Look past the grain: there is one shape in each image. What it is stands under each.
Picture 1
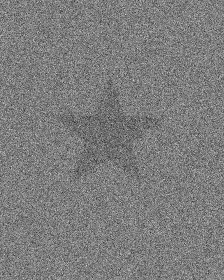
star
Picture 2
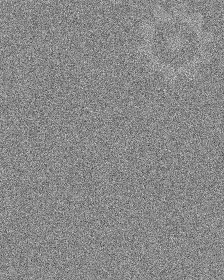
gear
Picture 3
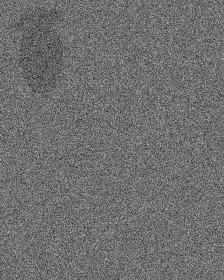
footprint
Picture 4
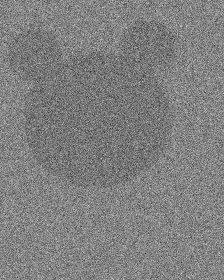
bear's head
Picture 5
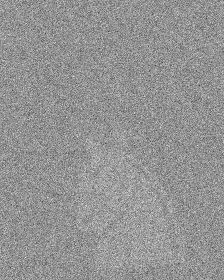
chess knight
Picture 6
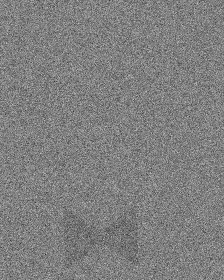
bow tie
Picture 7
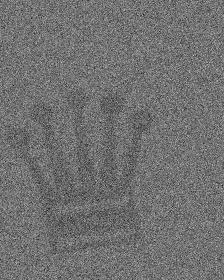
chess queen
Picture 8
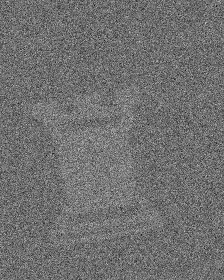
chess rook
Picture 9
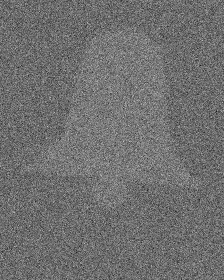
bell
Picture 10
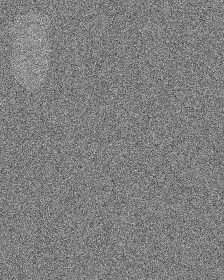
footprint
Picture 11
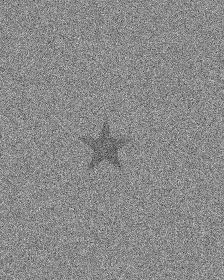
star
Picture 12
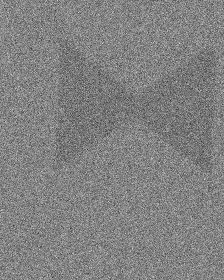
bow tie
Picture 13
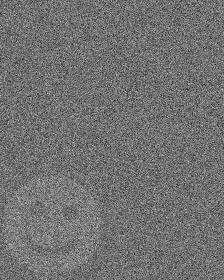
smiling face
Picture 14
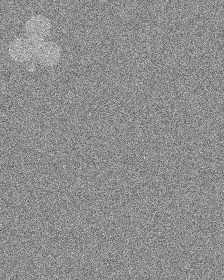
club
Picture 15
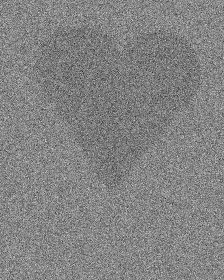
heart
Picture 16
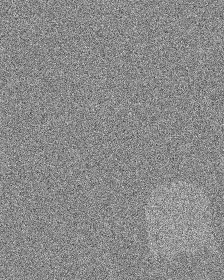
ghost
